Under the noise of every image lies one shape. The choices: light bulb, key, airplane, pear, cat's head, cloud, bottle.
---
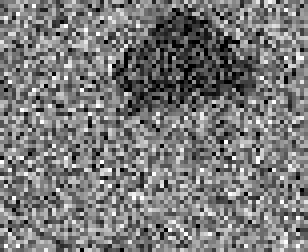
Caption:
dark cloud
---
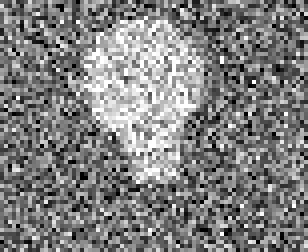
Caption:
light light bulb
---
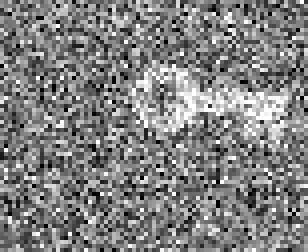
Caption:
light key
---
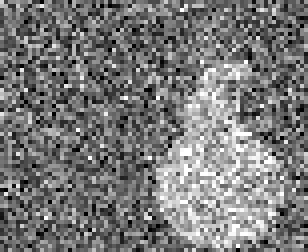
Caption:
light pear
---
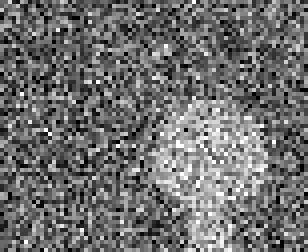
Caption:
light light bulb
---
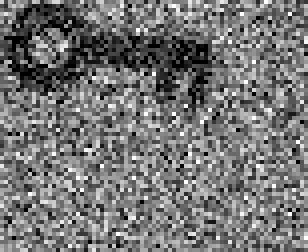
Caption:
dark key
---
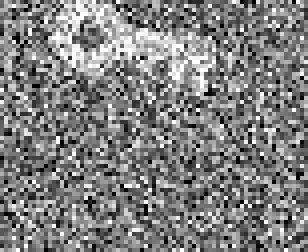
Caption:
light key
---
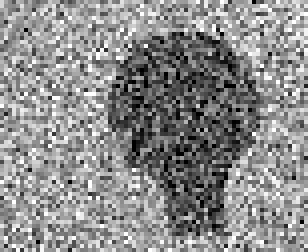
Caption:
dark light bulb
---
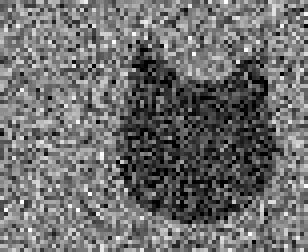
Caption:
dark cat's head
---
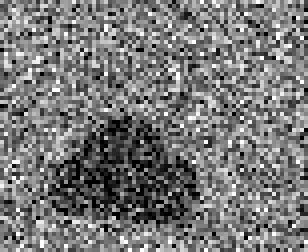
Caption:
dark cloud
